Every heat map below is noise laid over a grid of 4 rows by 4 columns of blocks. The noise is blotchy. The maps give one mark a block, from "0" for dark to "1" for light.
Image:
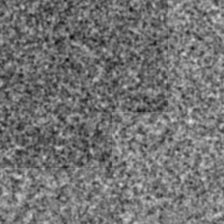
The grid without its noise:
0 0 0 1
0 0 0 1
0 0 1 1
1 1 1 1
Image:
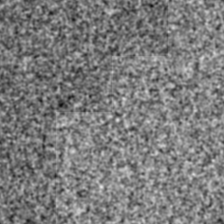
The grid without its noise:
0 0 0 1
0 0 1 1
0 1 1 1
0 1 1 1
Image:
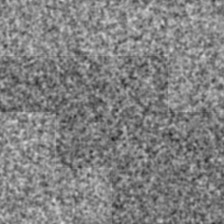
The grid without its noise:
1 1 1 1
0 0 0 1
1 0 0 0
1 1 0 0
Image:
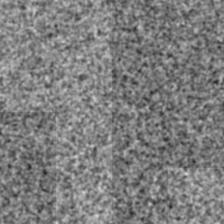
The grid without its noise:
1 1 0 0
1 1 0 0
0 1 0 0
0 1 0 1
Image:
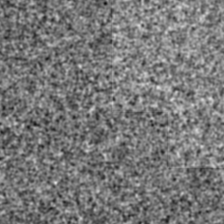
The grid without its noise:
0 0 1 1
0 0 1 1
0 0 0 1
0 0 0 0
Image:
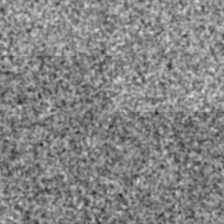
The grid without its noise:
1 1 1 1
0 0 1 1
0 0 0 0
0 0 0 0
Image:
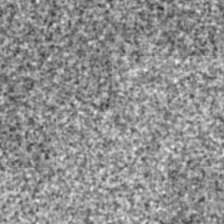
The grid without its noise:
0 0 0 0
0 0 1 1
0 1 1 1
1 1 1 0
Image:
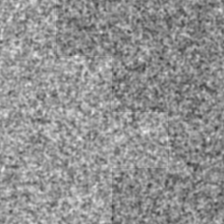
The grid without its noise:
1 0 0 0
1 1 0 0
1 1 1 0
1 1 0 0
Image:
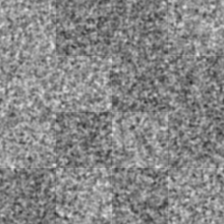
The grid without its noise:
1 0 0 1
1 1 0 0
1 0 1 0
0 1 0 1
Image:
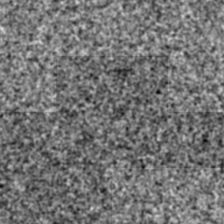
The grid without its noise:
1 1 1 1
1 0 0 1
0 0 0 0
0 0 1 1
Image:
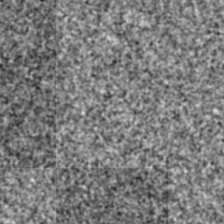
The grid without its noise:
0 1 1 1
0 1 1 1
0 1 1 1
1 0 0 1
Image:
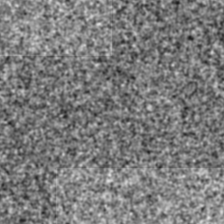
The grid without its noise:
1 1 0 0
0 0 0 0
0 0 0 0
0 1 1 1
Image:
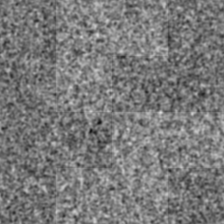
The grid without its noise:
0 1 1 0
0 1 0 0
0 0 1 1
0 1 1 0
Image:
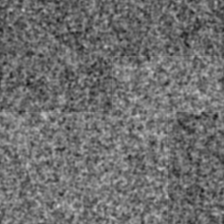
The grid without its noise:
0 0 0 0
0 0 1 1
1 1 1 0
1 1 1 0
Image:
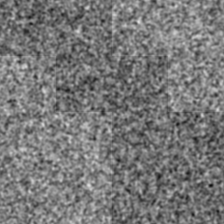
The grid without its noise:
0 0 1 1
1 0 0 1
1 1 0 0
1 1 0 0
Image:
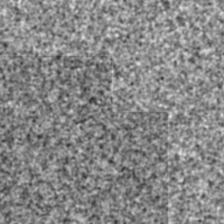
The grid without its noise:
1 1 1 1
0 0 1 1
0 0 0 1
0 0 0 1
